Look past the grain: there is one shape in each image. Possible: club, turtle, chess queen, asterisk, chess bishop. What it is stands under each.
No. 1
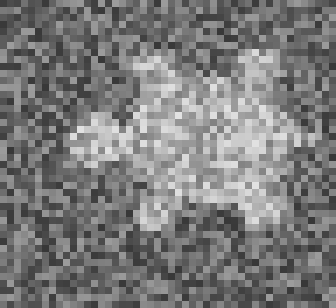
turtle
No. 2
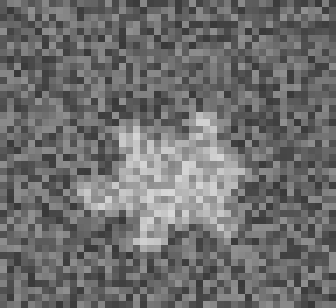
turtle
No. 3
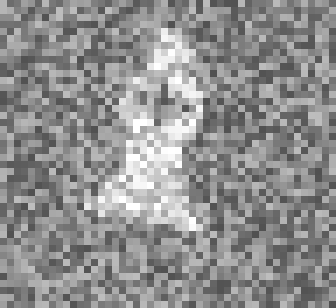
chess bishop
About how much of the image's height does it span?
two thirds
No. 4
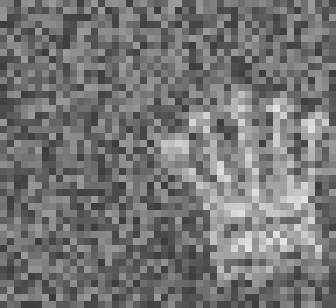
chess queen
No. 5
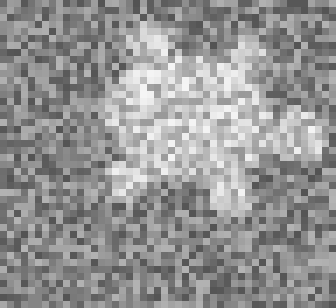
turtle
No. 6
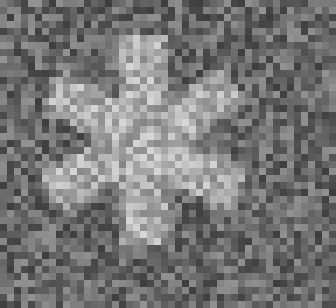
asterisk
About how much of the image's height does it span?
two thirds
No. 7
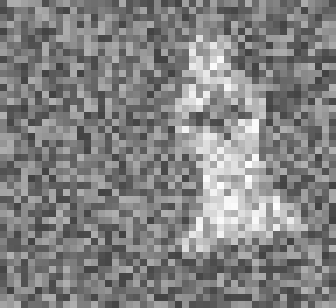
chess bishop
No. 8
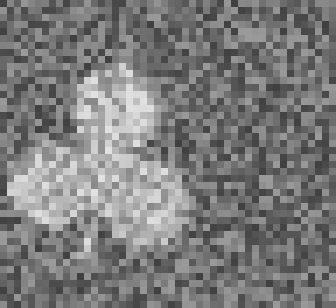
club
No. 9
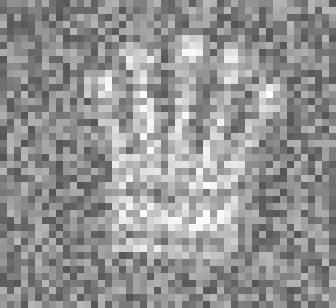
chess queen
